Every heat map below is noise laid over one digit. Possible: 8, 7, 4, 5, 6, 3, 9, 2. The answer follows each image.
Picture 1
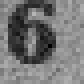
6
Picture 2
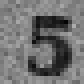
5
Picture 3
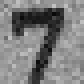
7
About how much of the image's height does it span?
nearly all
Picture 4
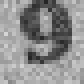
9
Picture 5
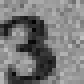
3
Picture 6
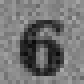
6
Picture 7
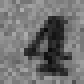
4
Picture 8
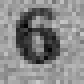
6
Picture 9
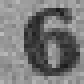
6
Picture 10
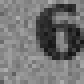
6
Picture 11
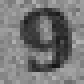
9
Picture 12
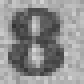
8
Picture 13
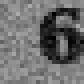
6
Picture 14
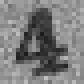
4
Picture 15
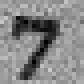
7
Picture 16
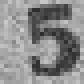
5
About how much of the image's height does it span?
nearly all
